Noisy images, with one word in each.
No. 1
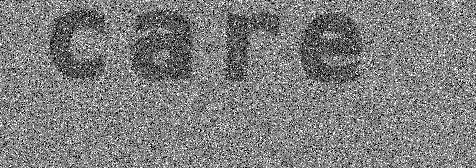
care
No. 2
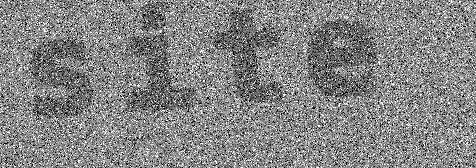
site
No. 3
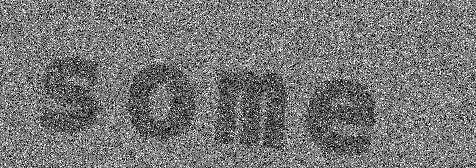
some
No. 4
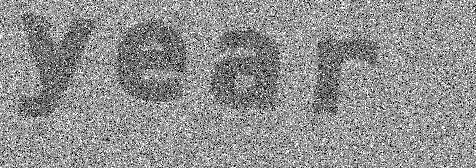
year
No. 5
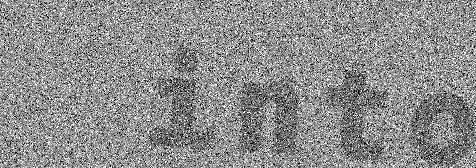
into
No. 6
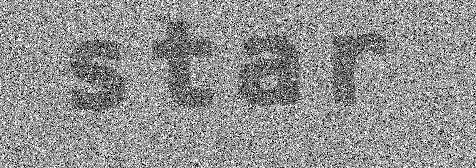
star
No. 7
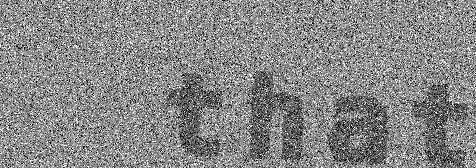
that
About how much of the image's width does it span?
two thirds
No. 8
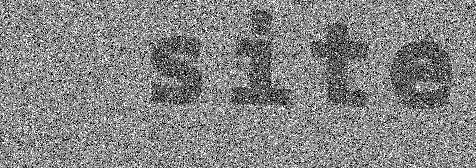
site
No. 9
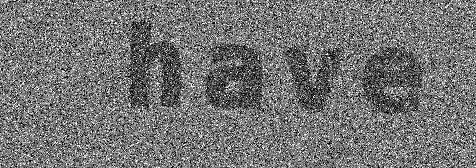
have
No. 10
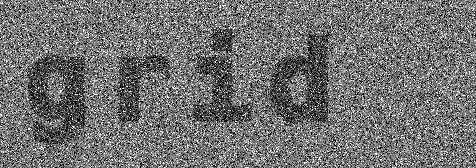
grid
